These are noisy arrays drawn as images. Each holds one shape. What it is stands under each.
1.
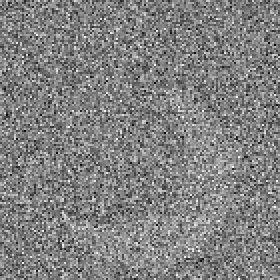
crescent
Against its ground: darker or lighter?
lighter
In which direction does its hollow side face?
up and left
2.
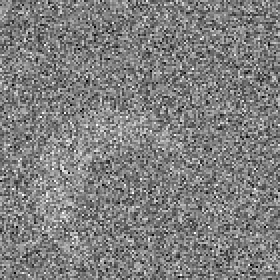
crescent
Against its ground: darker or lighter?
lighter
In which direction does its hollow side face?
down and right
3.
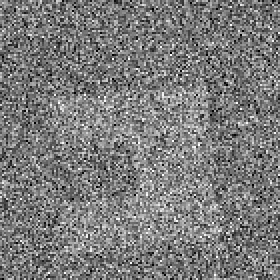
square with a notch
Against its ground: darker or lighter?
lighter
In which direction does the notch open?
left
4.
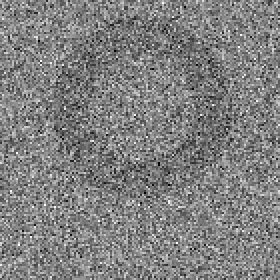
ring
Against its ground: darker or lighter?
darker
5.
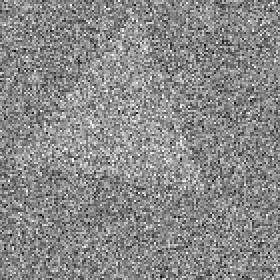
triangle
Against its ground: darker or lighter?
lighter
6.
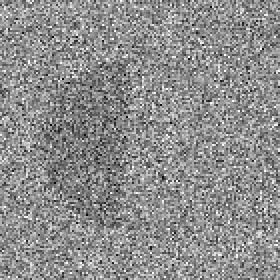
half disc
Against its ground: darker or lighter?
darker
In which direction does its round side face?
left
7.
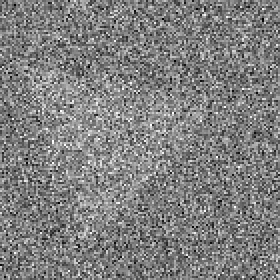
triangle
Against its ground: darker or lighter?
lighter
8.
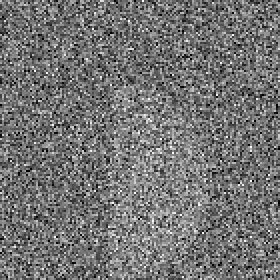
half disc
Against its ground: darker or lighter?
lighter
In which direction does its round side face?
right
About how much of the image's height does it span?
two thirds
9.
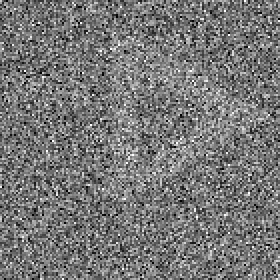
triangle frame
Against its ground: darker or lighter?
lighter
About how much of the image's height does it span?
two thirds
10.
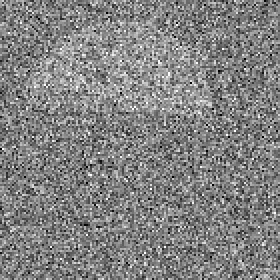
half disc
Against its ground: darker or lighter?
lighter
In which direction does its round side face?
up
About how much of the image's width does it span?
two thirds
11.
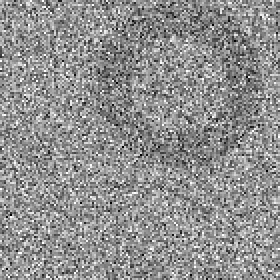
ring
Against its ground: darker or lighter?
darker
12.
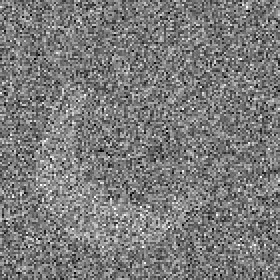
crescent
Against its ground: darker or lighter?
lighter
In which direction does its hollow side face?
up and right
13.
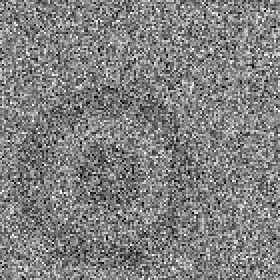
bullseye
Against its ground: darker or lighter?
darker
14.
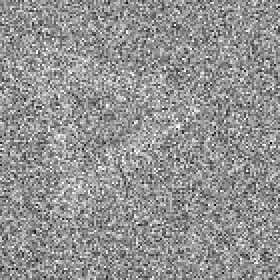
triangle frame
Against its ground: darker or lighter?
lighter
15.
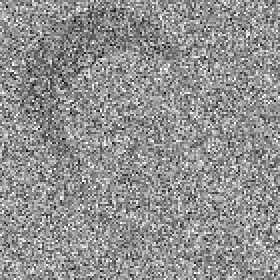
crescent
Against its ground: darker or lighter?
darker
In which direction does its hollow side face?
down and right
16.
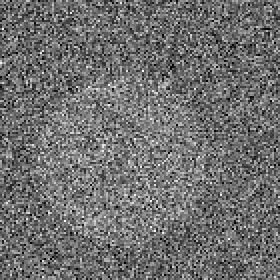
disc
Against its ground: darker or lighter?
lighter
